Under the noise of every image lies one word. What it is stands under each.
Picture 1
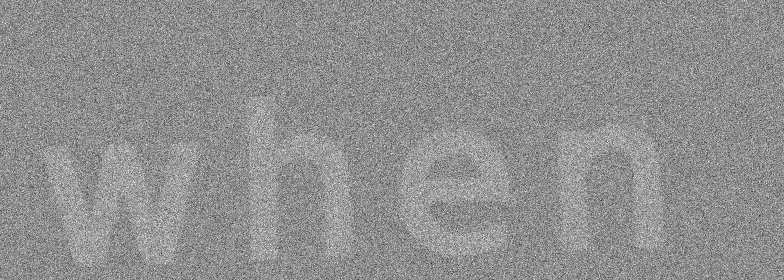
when
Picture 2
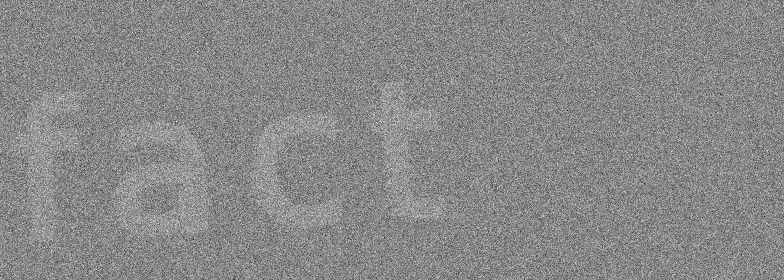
fact
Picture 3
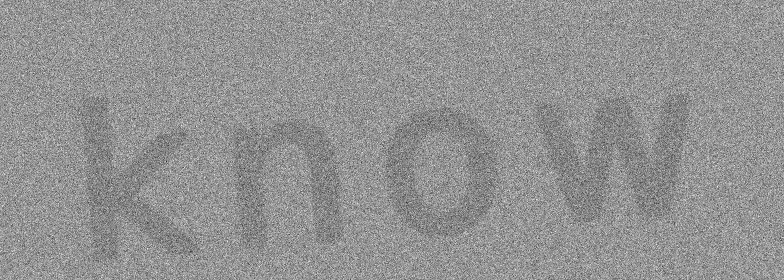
know
